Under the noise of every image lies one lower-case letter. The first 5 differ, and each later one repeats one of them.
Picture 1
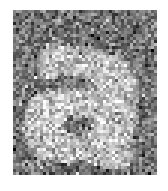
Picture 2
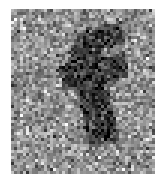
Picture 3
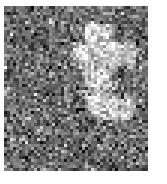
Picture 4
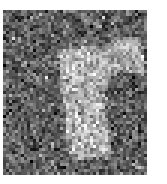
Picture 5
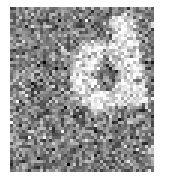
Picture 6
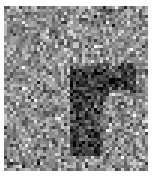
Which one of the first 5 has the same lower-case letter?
4
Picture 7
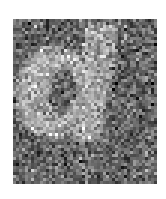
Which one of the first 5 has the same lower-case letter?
5
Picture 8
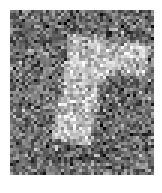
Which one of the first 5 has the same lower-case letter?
4
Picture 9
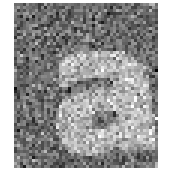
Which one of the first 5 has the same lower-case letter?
1
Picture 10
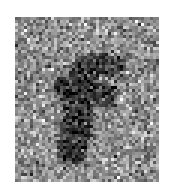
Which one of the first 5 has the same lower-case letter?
2
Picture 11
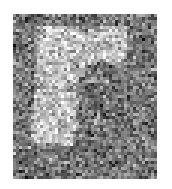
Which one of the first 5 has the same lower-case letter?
4
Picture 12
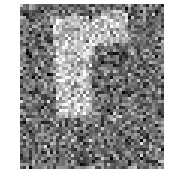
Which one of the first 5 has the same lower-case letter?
4
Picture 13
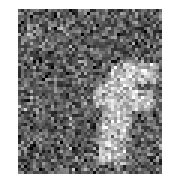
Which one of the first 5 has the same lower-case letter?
2
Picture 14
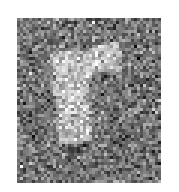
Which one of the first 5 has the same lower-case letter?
4
